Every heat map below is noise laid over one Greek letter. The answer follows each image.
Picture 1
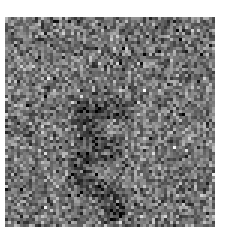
xi
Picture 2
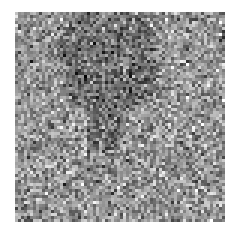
phi
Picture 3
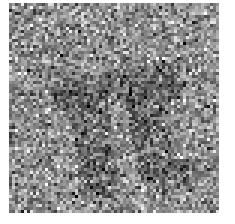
pi
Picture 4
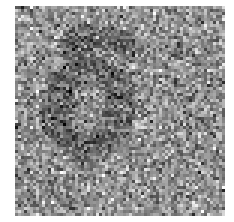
delta
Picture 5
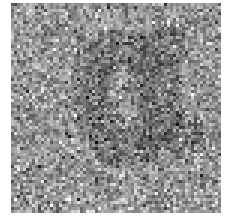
alpha
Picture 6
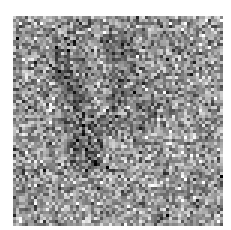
mu
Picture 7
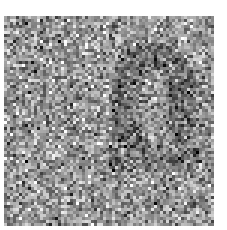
omega
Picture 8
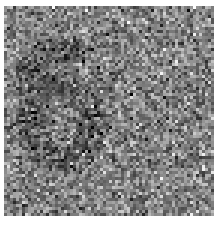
delta
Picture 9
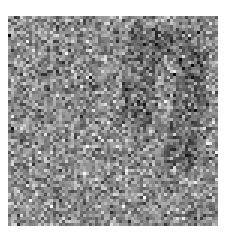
eta
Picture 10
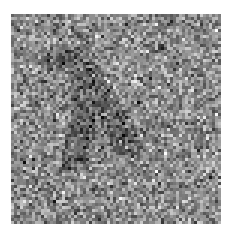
lambda
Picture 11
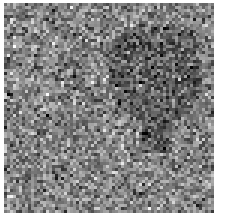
phi
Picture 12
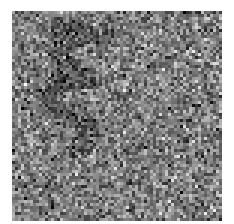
xi
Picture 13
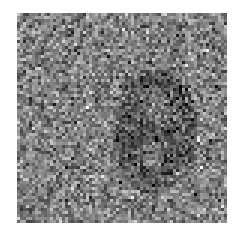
theta
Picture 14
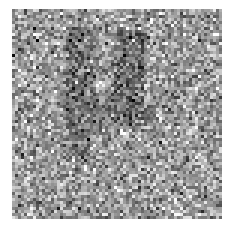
mu
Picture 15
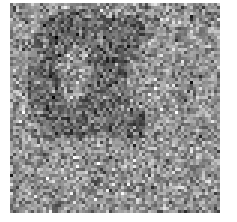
alpha
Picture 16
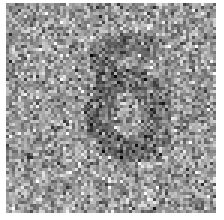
delta
